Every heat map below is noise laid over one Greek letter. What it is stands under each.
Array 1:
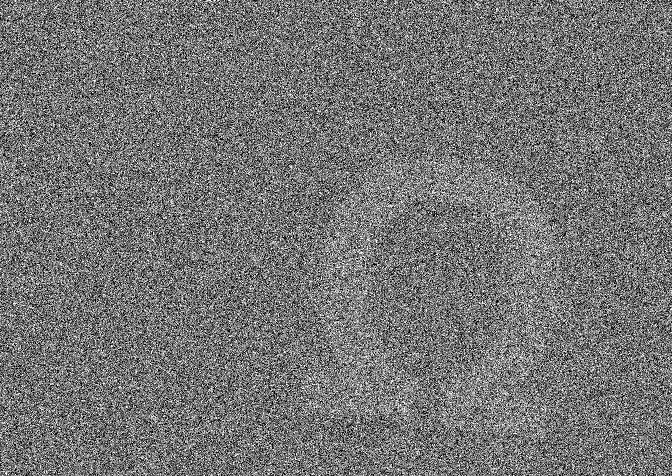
omega
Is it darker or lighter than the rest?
lighter
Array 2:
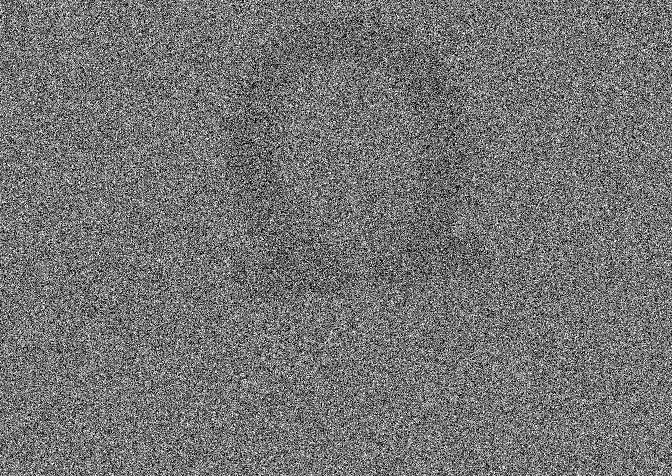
omega
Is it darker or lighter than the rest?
darker
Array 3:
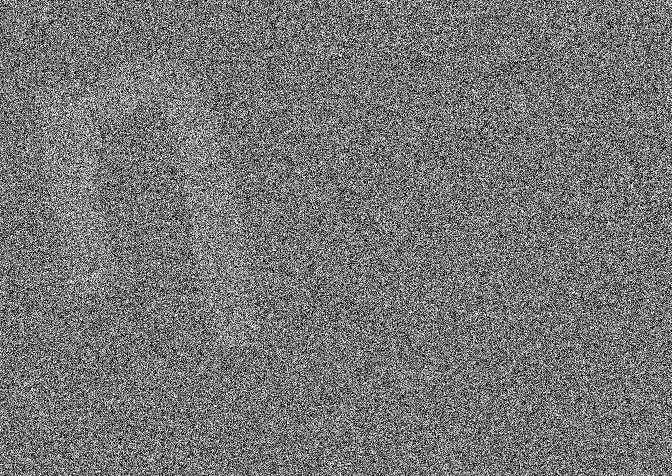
eta
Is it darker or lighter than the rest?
lighter
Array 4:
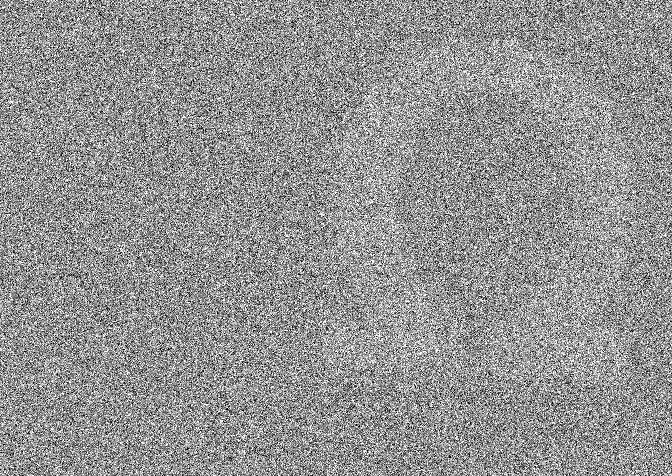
omega
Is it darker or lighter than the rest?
lighter
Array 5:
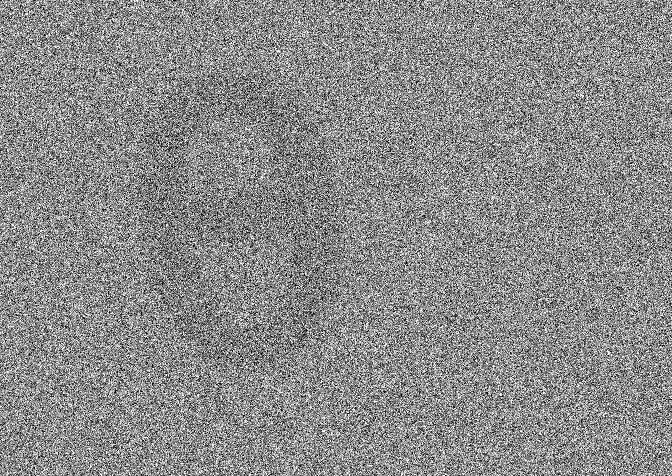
theta
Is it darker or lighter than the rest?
darker
